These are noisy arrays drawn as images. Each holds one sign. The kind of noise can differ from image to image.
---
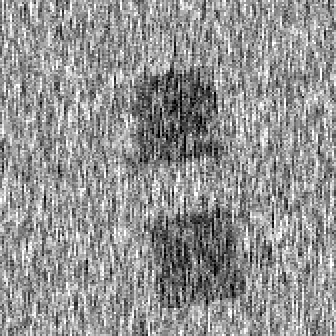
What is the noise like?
streaked along the columns
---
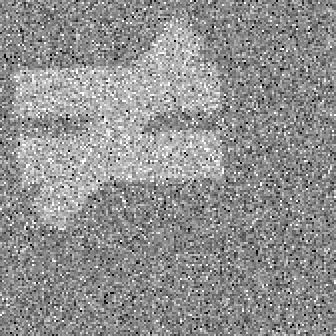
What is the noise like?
heavy tails
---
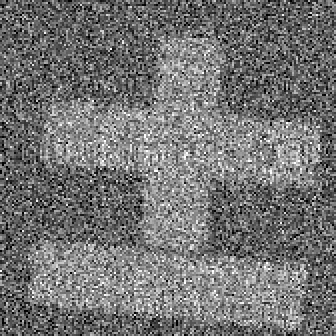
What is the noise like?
low rank plus noise
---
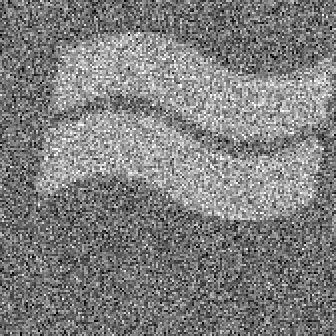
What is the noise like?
independent entries
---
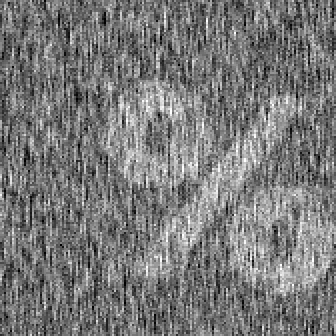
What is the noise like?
streaked along the columns
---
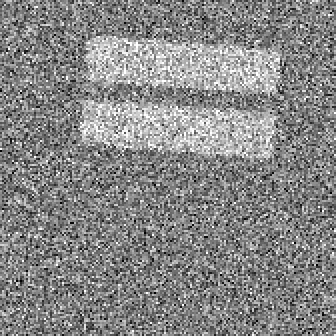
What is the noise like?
independent entries
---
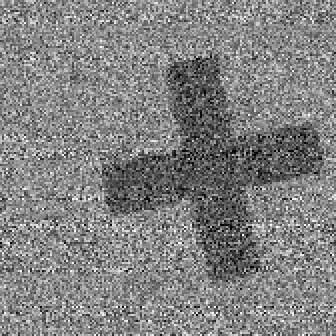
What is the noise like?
rows of uneven size
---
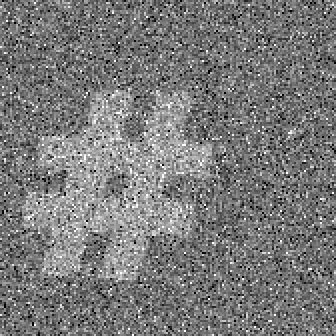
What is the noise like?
heavy tails
